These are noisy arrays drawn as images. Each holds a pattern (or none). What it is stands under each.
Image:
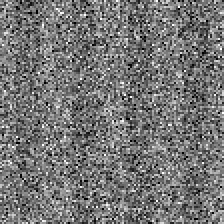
vertical stripes
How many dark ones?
4
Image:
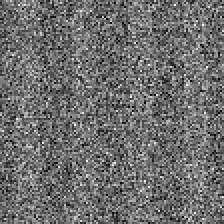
vertical stripes
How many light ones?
4
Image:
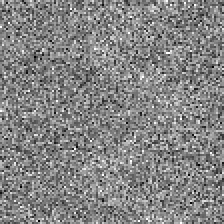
a wavy band
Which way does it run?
top to bottom
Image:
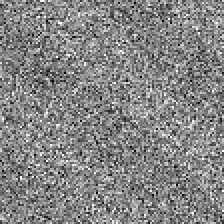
diagonal stripes
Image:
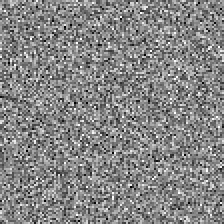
only noise
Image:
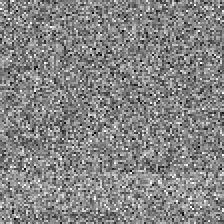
one horizontal stripe
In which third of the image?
bottom
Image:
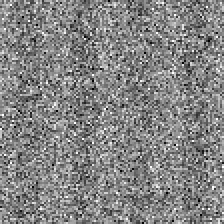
vertical stripes
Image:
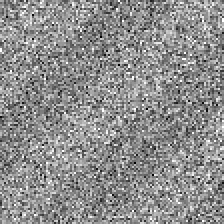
diagonal stripes
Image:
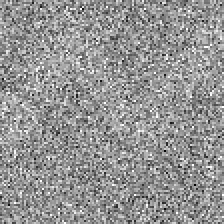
a wavy band
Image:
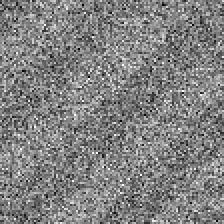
diagonal stripes
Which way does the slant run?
bottom left to top right
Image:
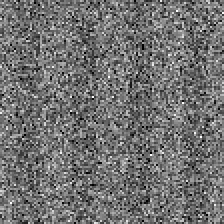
vertical stripes
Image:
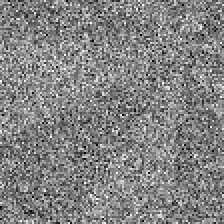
spokes from one point
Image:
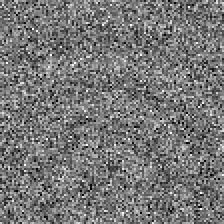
rings round one point
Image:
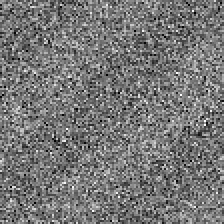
diagonal stripes
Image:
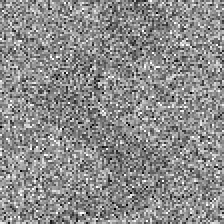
a wavy band
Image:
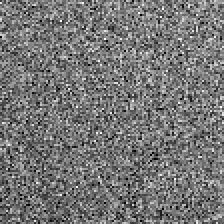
a smooth slope
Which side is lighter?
top right
